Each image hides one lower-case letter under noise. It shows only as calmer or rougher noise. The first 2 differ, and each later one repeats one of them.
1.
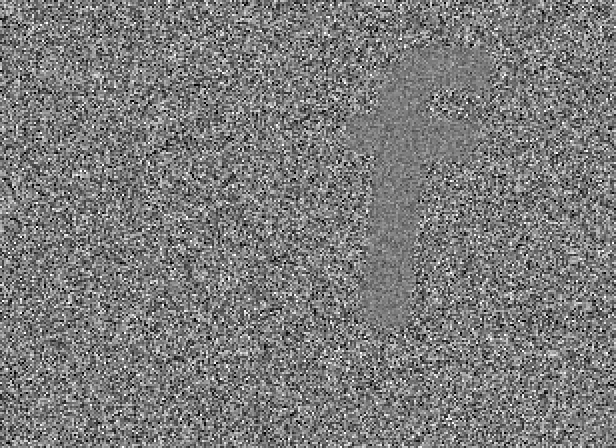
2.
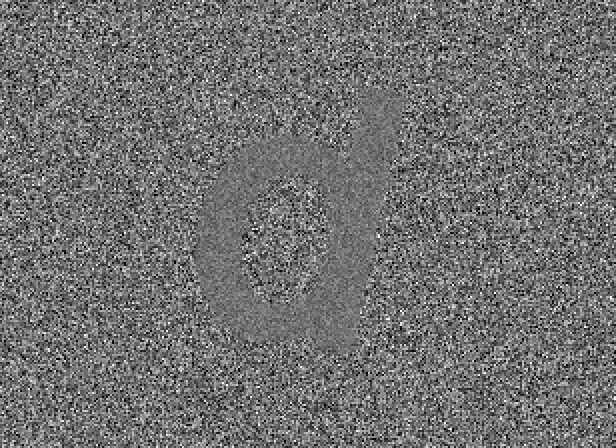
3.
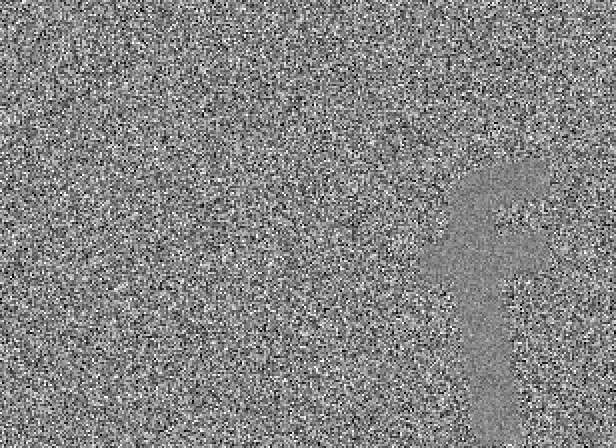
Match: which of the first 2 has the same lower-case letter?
1
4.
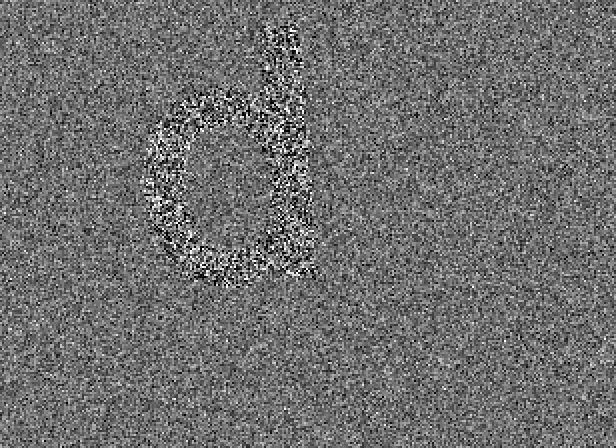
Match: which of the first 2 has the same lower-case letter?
2
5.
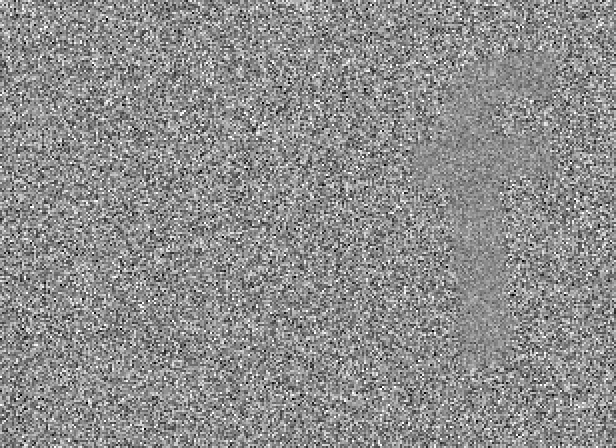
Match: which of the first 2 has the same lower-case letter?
1
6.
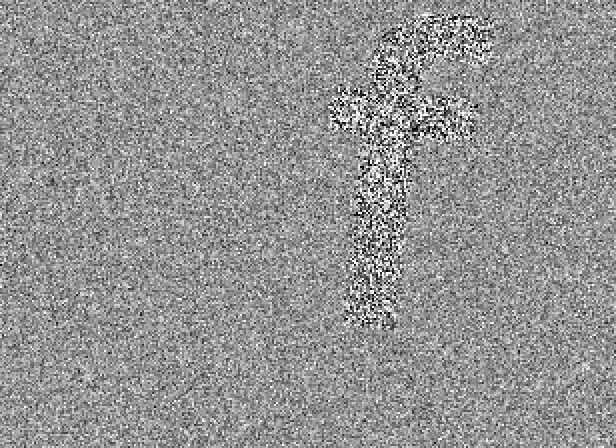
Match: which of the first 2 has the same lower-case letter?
1
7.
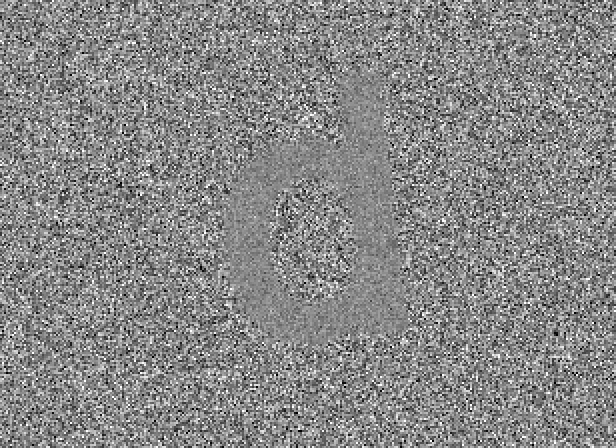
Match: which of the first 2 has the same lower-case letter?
2
